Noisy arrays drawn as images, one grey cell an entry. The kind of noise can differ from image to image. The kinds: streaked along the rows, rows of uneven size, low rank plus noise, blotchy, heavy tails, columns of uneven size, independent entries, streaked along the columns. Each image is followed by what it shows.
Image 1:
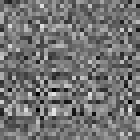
low rank plus noise
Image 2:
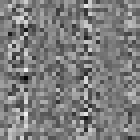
columns of uneven size
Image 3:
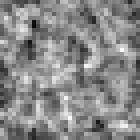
blotchy
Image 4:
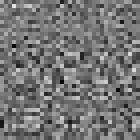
low rank plus noise
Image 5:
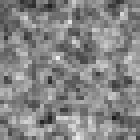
blotchy
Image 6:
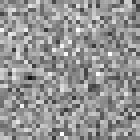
independent entries
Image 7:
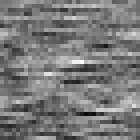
streaked along the rows
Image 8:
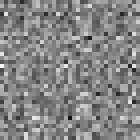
low rank plus noise
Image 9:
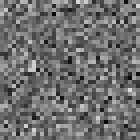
low rank plus noise
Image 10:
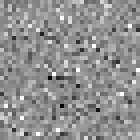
heavy tails
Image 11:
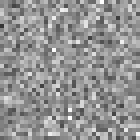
independent entries
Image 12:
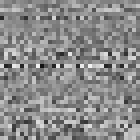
rows of uneven size
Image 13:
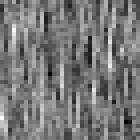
streaked along the columns
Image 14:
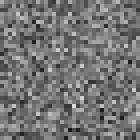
independent entries
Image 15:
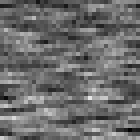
streaked along the rows
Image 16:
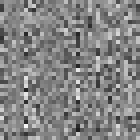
columns of uneven size
